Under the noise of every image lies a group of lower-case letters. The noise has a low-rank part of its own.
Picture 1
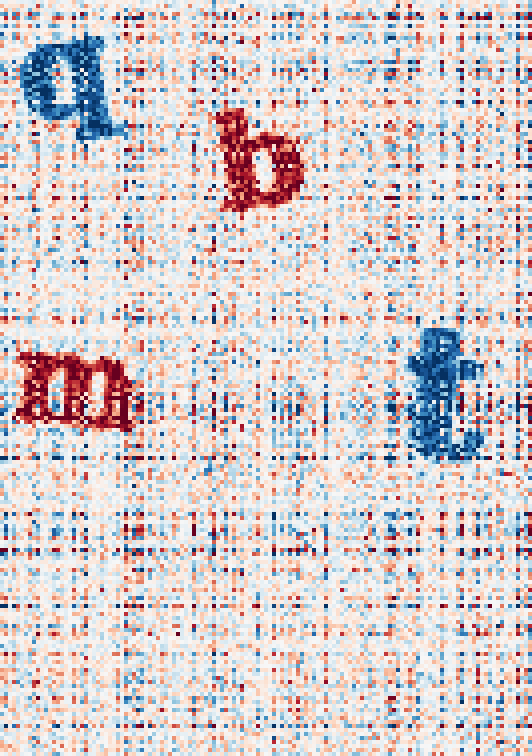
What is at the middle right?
t
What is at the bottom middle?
nothing
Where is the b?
top middle
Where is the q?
top left
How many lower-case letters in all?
4
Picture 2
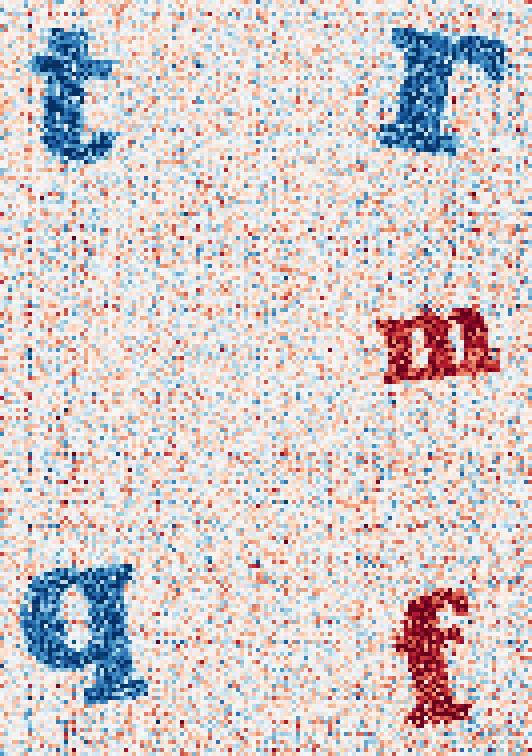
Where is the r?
top right
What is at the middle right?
m
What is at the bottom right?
f
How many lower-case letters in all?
5
